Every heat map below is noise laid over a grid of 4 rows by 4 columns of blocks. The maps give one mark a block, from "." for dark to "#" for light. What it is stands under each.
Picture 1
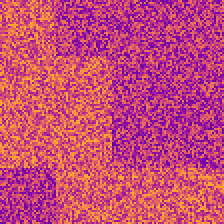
#...
##..
##..
.###
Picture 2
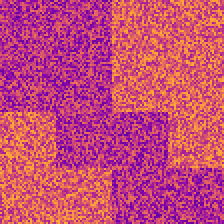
..##
..##
#..#
##..
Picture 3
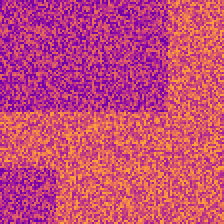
...#
...#
####
.###
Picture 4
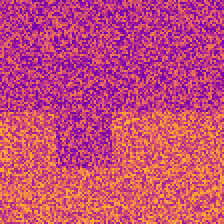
....
....
#.##
####
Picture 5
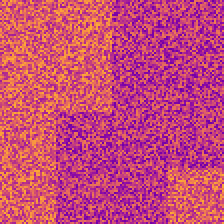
##..
##..
#...
#..#
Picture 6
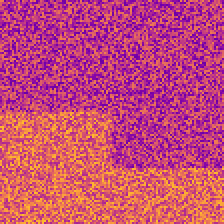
....
....
##..
####
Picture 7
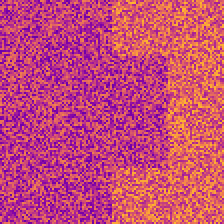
..##
...#
...#
..##
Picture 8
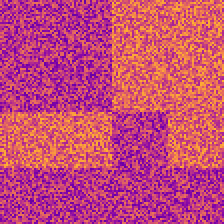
..##
..##
##.#
....
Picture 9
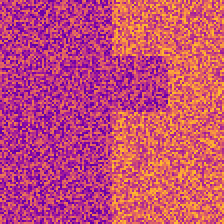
..##
...#
..##
..##
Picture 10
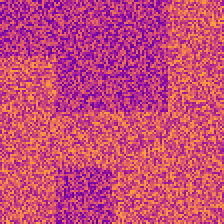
...#
#..#
####
#.##
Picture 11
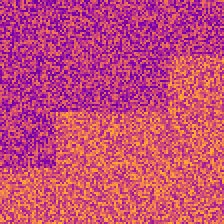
....
...#
.###
####
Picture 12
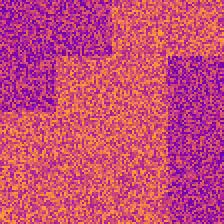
..##
.##.
###.
###.
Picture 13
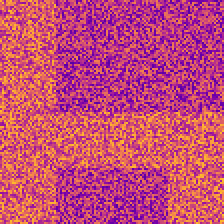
#...
#...
####
#..#
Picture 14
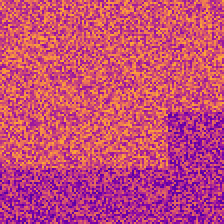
####
####
###.
....
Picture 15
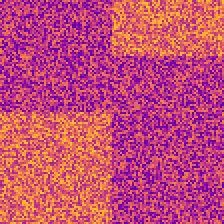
..##
....
##..
##..
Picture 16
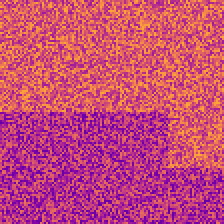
####
####
...#
....
